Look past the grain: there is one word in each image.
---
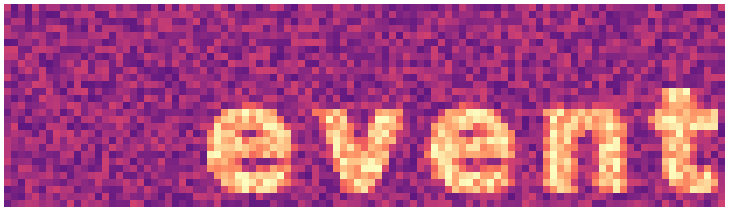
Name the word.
event
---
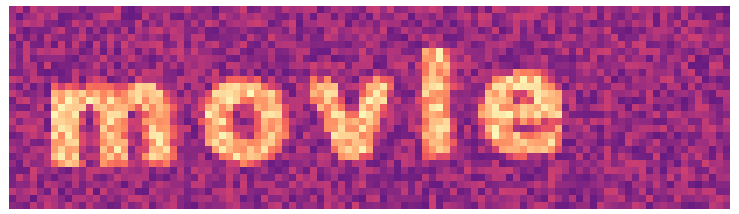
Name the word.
movie
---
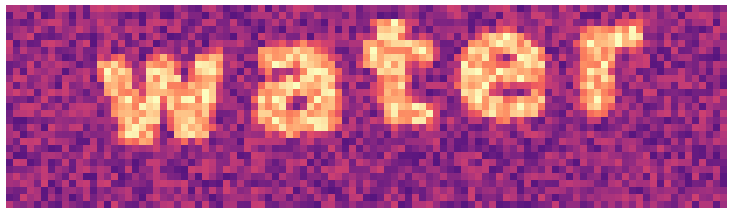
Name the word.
water
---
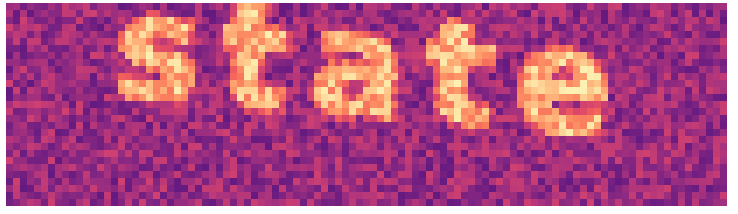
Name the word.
state
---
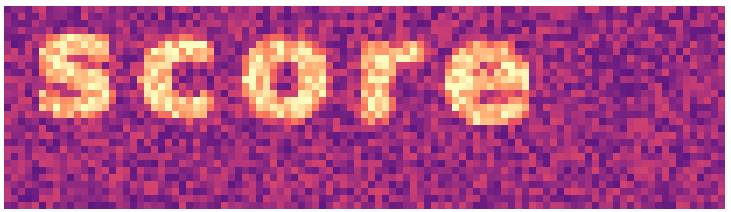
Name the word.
score
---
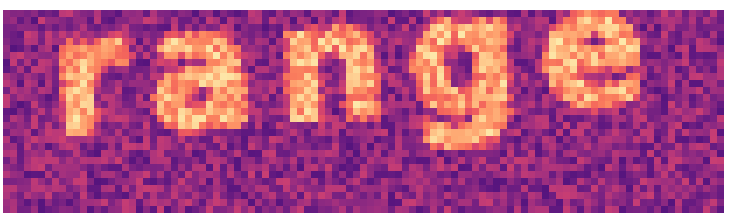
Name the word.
range
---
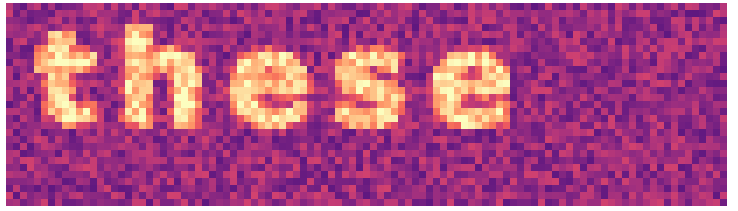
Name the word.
these
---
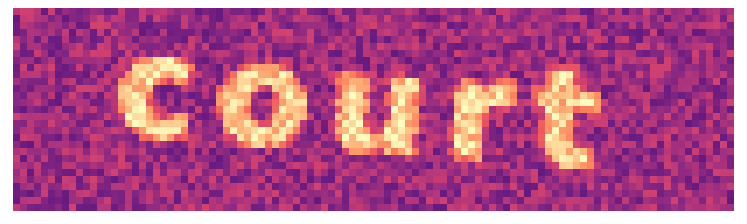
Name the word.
court
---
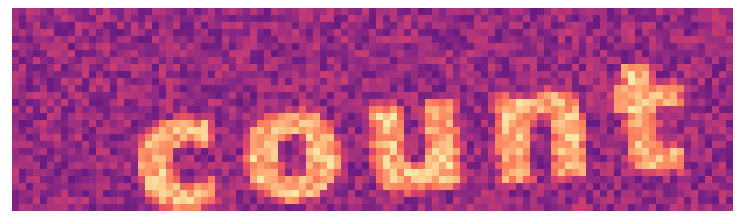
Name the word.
count
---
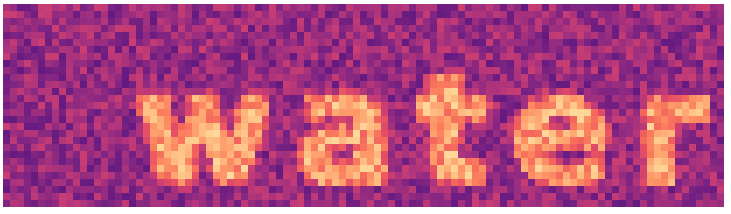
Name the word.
water
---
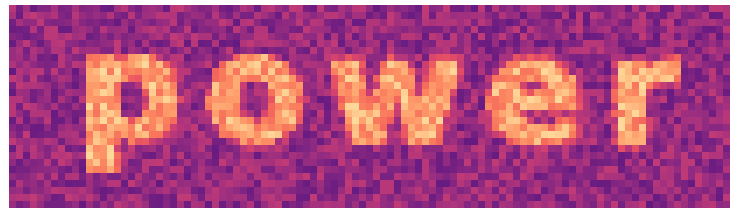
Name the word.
power
